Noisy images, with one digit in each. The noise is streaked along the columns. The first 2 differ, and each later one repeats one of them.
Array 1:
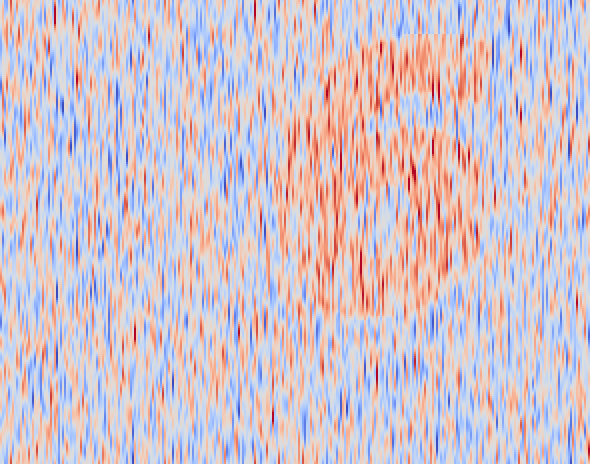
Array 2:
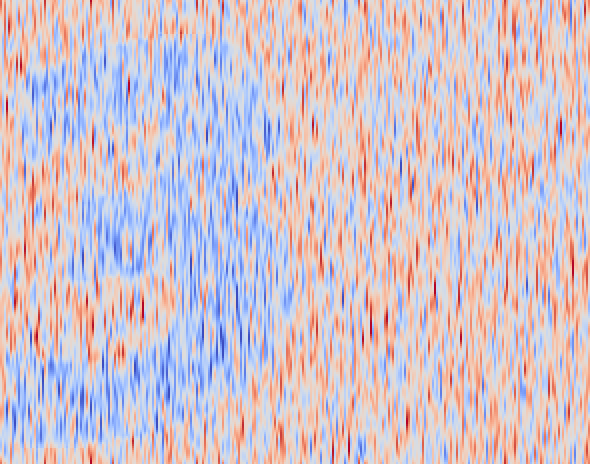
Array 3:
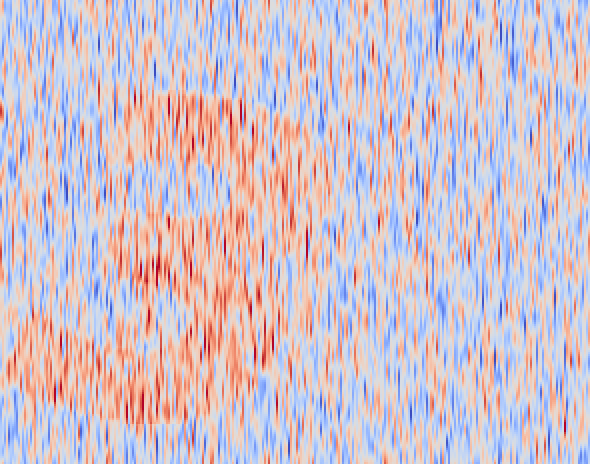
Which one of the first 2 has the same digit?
2
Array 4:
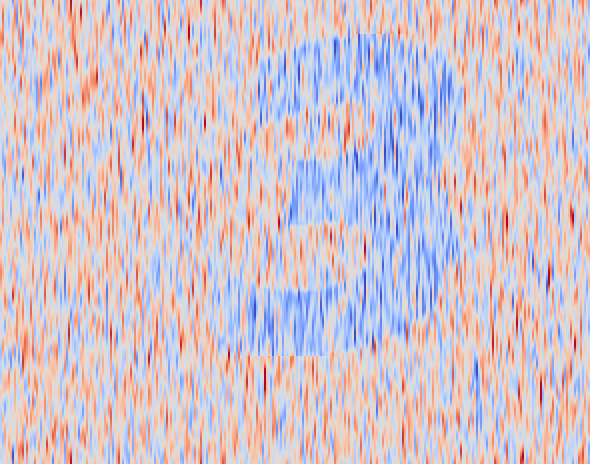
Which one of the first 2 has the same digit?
2
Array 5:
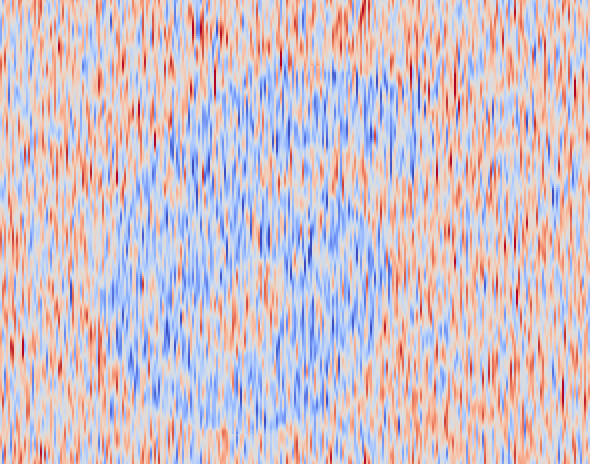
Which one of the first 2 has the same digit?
1
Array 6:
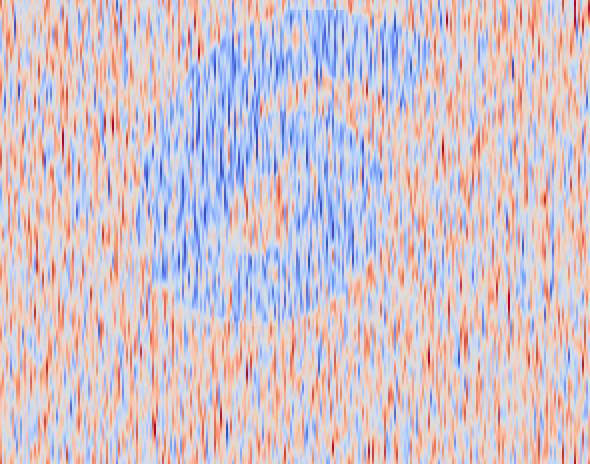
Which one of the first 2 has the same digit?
1
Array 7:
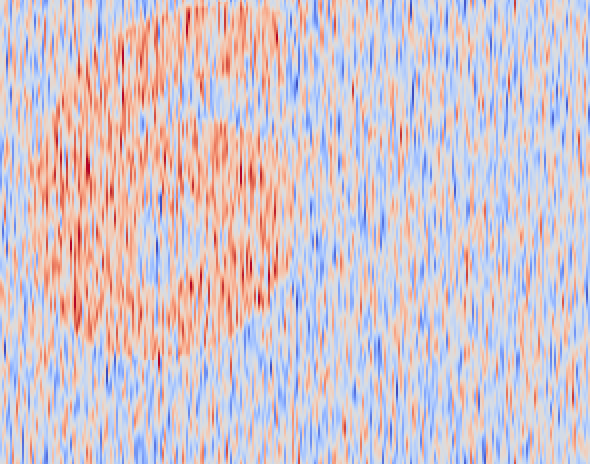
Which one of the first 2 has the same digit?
1
